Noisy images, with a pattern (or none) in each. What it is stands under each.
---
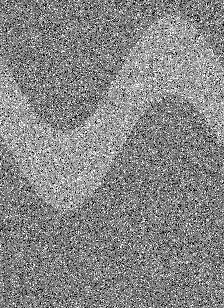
a wavy band
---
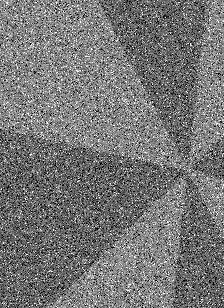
spokes from one point
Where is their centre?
middle right
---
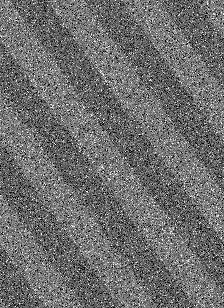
diagonal stripes
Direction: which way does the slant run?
top left to bottom right
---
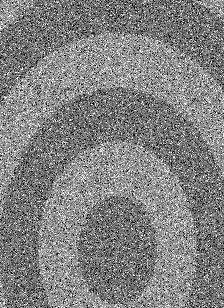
rings round one point
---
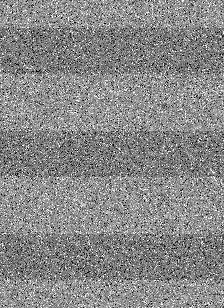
horizontal stripes
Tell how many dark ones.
3
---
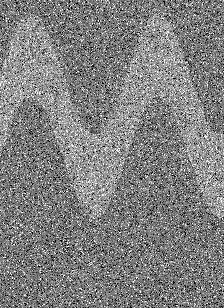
a wavy band
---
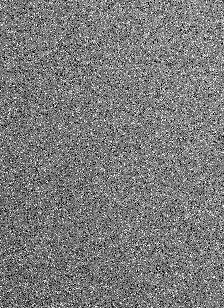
a smooth slope
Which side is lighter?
top right
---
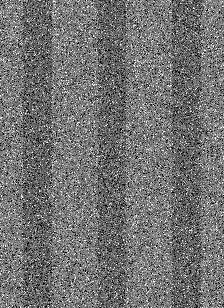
vertical stripes
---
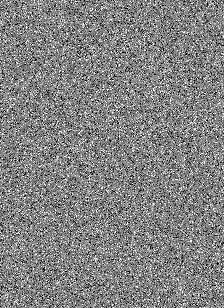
only noise
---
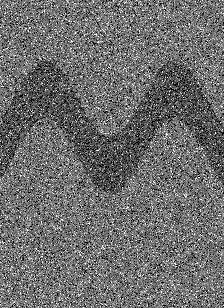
a wavy band
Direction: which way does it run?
left to right
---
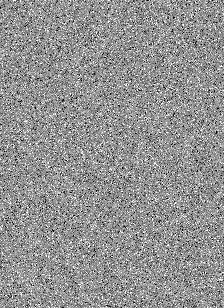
only noise
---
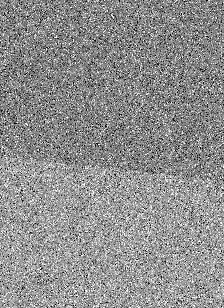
a sharp edge
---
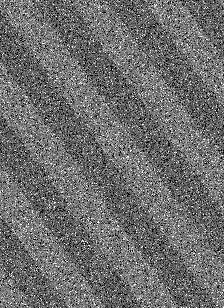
diagonal stripes
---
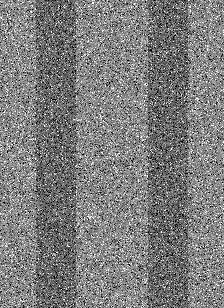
vertical stripes
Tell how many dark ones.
2
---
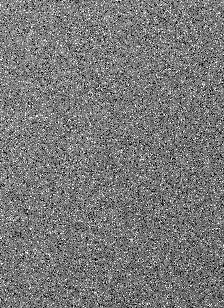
a smooth slope
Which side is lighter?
top left
